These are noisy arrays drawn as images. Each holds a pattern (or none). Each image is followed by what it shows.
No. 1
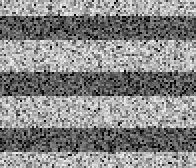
horizontal stripes
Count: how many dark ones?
3
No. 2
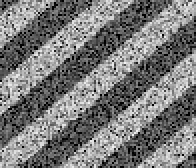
diagonal stripes
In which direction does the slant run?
bottom left to top right
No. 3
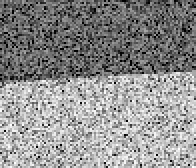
a sharp edge
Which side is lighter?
bottom
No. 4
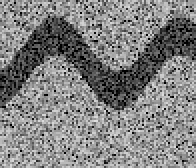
a wavy band
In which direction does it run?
left to right
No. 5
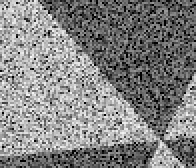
spokes from one point
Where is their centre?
bottom right
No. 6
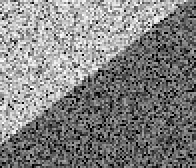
a sharp edge
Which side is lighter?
top left
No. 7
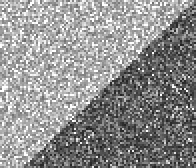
a sharp edge
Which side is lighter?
top left
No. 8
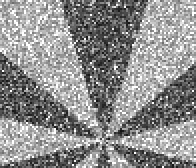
spokes from one point
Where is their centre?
bottom middle
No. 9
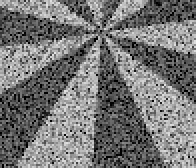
spokes from one point
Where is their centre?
top middle
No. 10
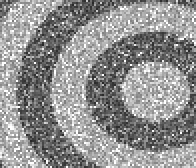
rings round one point
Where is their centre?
middle right
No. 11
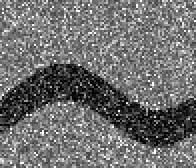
a wavy band
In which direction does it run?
left to right
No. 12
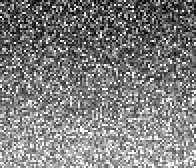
a smooth slope
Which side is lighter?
bottom
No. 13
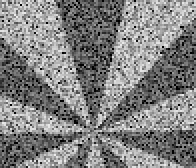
spokes from one point
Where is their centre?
bottom middle
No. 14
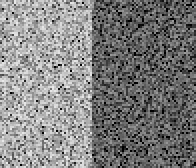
a sharp edge
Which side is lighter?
left
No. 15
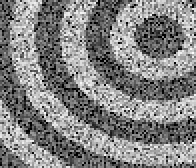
rings round one point
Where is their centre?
top right
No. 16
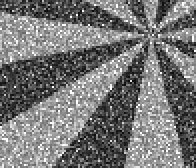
spokes from one point
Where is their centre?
top right
